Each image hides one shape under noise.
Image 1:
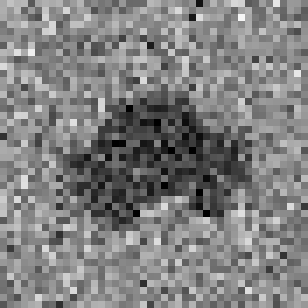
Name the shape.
car
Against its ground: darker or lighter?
darker
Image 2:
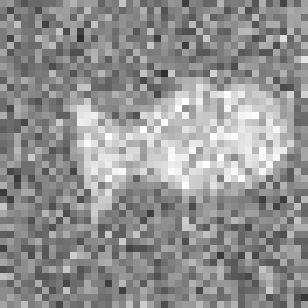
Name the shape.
fish
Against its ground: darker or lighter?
lighter
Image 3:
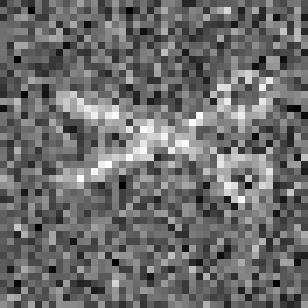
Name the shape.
pair of scissors
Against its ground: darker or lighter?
lighter
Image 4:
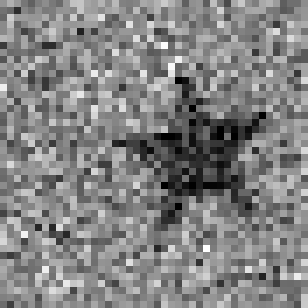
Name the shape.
star
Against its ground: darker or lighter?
darker
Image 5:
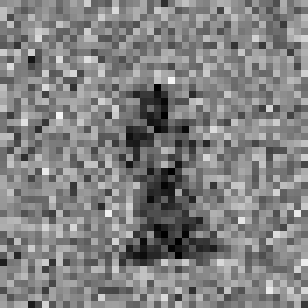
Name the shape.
chess bishop
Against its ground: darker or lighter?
darker
